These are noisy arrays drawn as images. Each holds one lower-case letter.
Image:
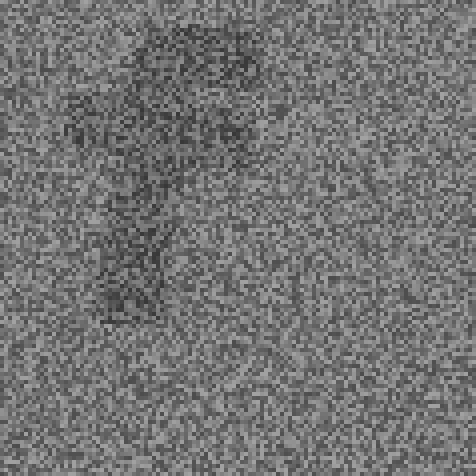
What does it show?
dark f
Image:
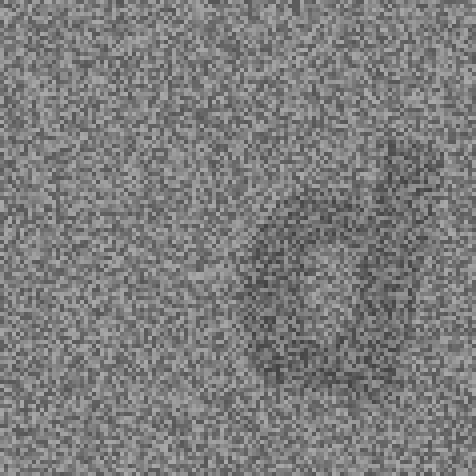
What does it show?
dark d
